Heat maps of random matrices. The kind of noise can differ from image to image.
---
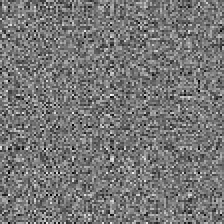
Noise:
low rank plus noise
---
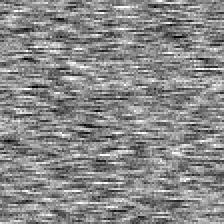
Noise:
streaked along the rows
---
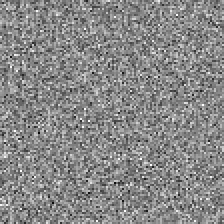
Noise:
independent entries
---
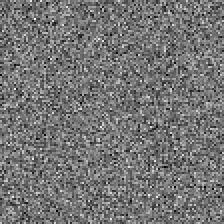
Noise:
independent entries
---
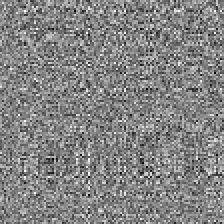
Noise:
low rank plus noise
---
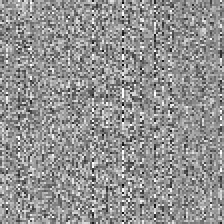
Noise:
columns of uneven size
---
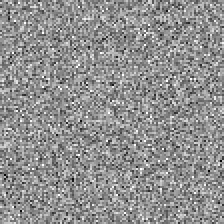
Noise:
independent entries
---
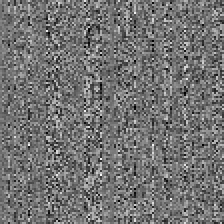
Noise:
columns of uneven size
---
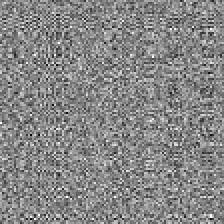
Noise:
low rank plus noise
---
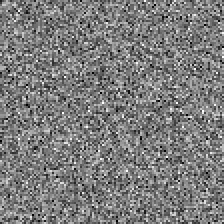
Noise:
independent entries
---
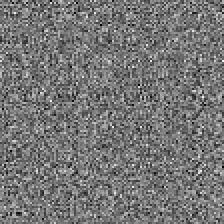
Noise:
low rank plus noise
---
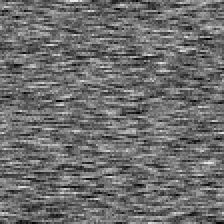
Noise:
streaked along the rows
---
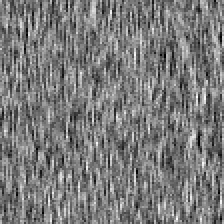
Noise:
streaked along the columns
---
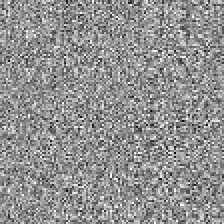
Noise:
low rank plus noise
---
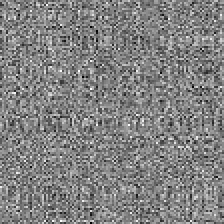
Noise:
low rank plus noise
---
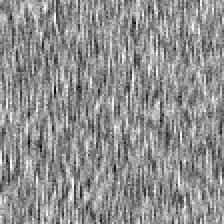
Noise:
streaked along the columns
